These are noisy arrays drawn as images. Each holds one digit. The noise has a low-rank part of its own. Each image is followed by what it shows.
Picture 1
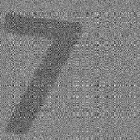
dark 7
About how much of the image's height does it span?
nearly all
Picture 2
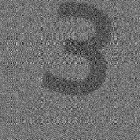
dark 3
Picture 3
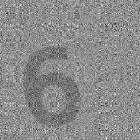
dark 6
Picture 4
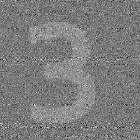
light 3
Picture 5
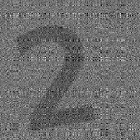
dark 2
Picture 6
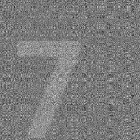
light 7
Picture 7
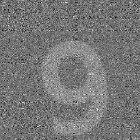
light 9
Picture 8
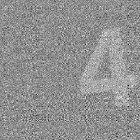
light 4
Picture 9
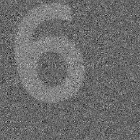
light 6
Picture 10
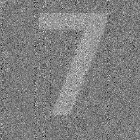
light 7
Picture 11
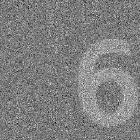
light 6
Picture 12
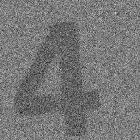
dark 4
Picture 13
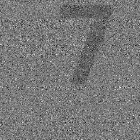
dark 7
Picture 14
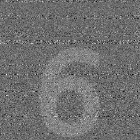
light 6
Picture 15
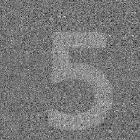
light 5
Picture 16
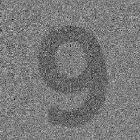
dark 9
